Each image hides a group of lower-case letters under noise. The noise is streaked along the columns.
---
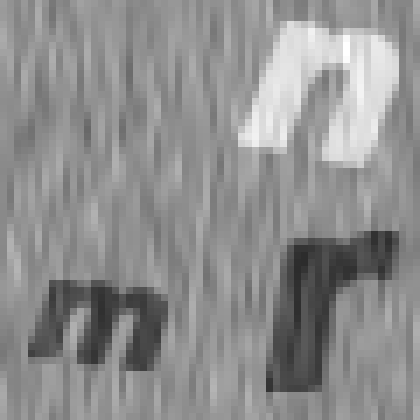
top right: light n; bottom left: dark m; bottom right: dark r
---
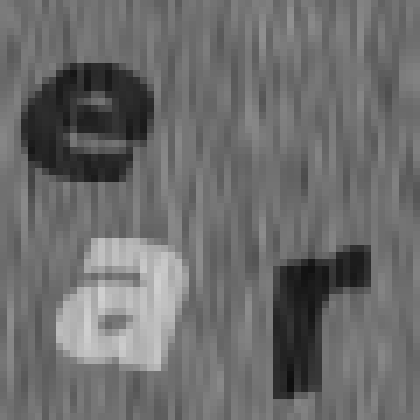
top left: dark e; bottom left: light a; bottom right: dark r
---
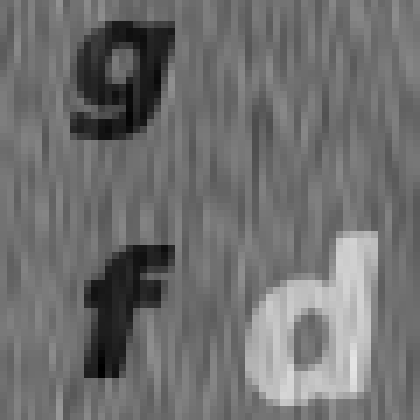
top left: dark g; bottom left: dark f; bottom right: light d
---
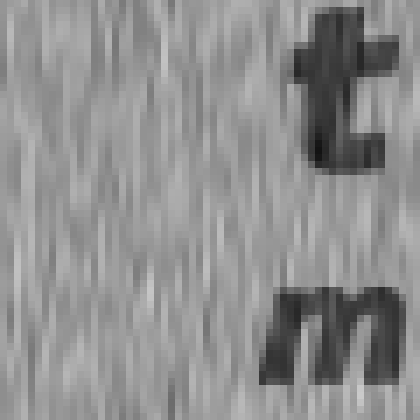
top right: dark t; bottom right: dark m
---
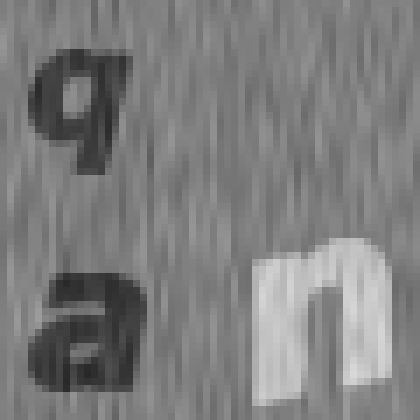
top left: dark q; bottom left: dark a; bottom right: light n
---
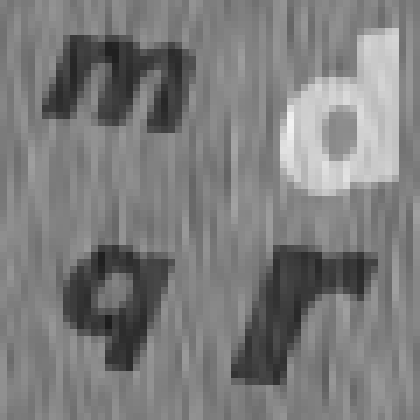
top left: dark m; top right: light d; bottom left: dark q; bottom right: dark r
